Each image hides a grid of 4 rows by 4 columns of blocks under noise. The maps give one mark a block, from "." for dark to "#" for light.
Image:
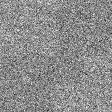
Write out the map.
# # . .
# # . .
. . . #
. . # #
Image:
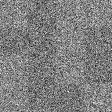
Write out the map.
# . # #
. . # .
# . # .
# . . #
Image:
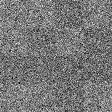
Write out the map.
# # . #
# . # .
. . . .
# # . #
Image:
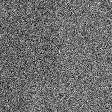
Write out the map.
. . # #
. . # #
. . # #
. # # #
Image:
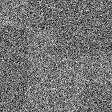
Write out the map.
# . . .
. # . .
. # # #
. # # .
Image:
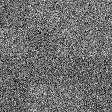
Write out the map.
. # # #
# . # #
. . . .
. # # .
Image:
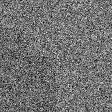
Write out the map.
# # # #
. # # #
. . # #
. . # #
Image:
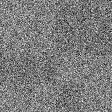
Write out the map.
# # . .
# # . .
. . # #
# # . #
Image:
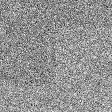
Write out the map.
. . . .
. . # #
. . # #
# # # #
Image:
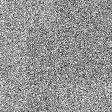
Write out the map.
# # . .
# . . .
# . . .
# . # #
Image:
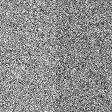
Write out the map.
# # . .
# # . .
# # . .
# # . .
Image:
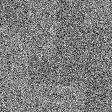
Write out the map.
. # . #
# # . .
# . . .
# # # .
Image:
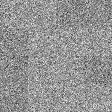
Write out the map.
# # . .
. # # #
. # # .
. # # #
